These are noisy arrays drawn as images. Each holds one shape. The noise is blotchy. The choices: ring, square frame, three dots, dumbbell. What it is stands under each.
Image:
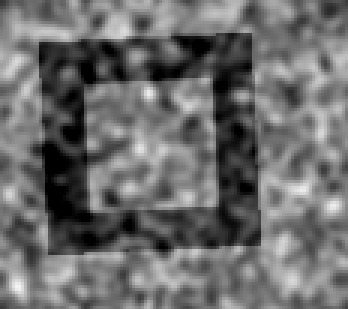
square frame
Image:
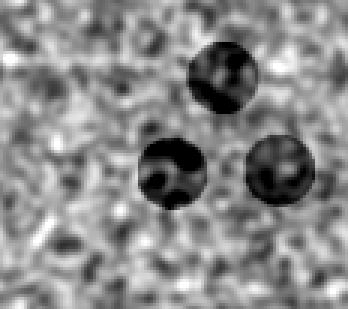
three dots
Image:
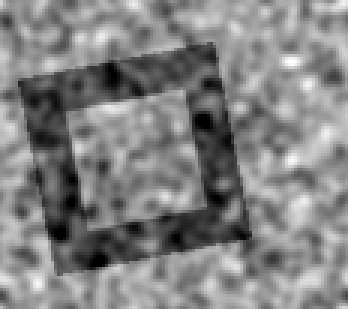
square frame
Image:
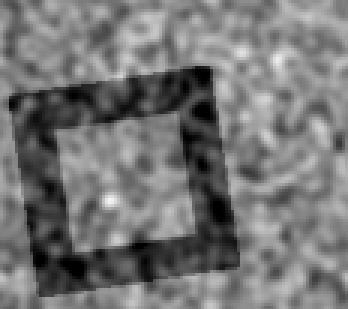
square frame
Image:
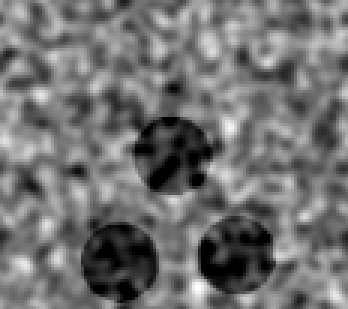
three dots
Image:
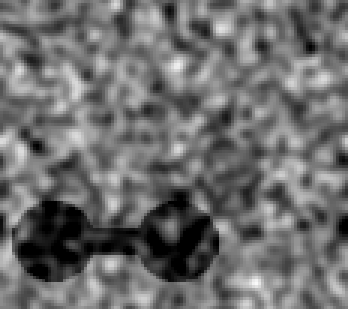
dumbbell
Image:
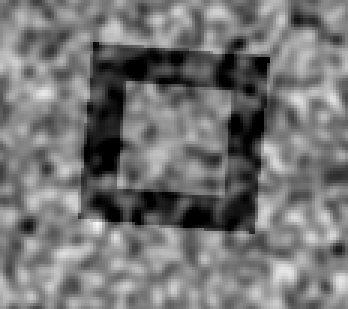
square frame
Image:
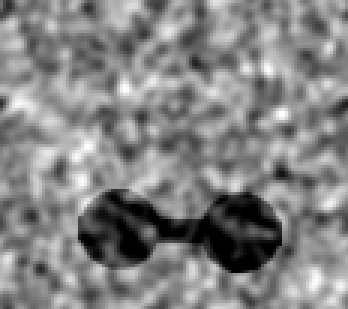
dumbbell
